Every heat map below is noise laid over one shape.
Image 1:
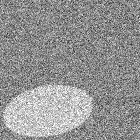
ellipse
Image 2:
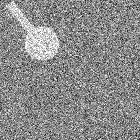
lollipop
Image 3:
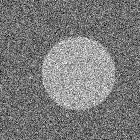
disc
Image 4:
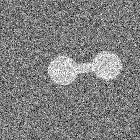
dumbbell
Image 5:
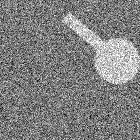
lollipop
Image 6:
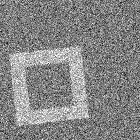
square frame
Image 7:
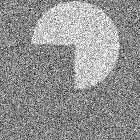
disc with a wedge cut out
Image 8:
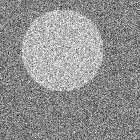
disc
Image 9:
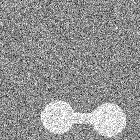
dumbbell
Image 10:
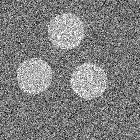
three dots
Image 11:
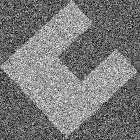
square with a notch
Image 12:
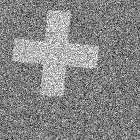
cross
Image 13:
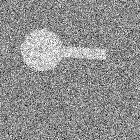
lollipop
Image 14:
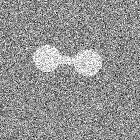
dumbbell
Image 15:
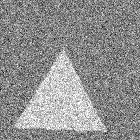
triangle
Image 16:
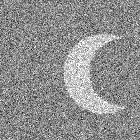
crescent
